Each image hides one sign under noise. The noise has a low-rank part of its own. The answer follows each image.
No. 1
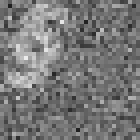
section sign
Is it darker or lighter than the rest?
lighter
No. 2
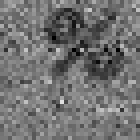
percent sign
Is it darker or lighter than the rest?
darker
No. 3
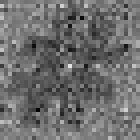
hash sign
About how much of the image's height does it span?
nearly all
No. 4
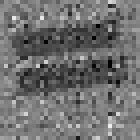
equals sign
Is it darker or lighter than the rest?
darker
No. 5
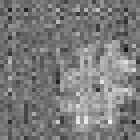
hash sign
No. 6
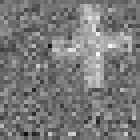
plus sign
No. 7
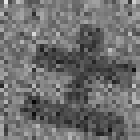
plus-minus sign
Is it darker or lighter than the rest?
darker
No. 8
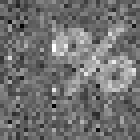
percent sign
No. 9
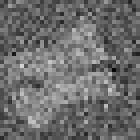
not-equal sign
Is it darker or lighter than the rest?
lighter
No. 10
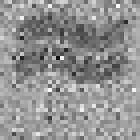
approximately sign
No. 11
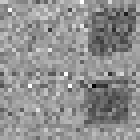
colon
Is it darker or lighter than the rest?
darker
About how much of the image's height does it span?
nearly all
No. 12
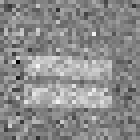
equals sign
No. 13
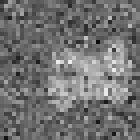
not-equal sign
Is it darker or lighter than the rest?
lighter
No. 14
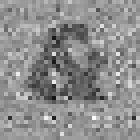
ampersand
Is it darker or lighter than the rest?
darker
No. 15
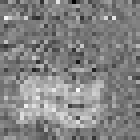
approximately sign
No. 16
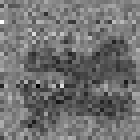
not-equal sign
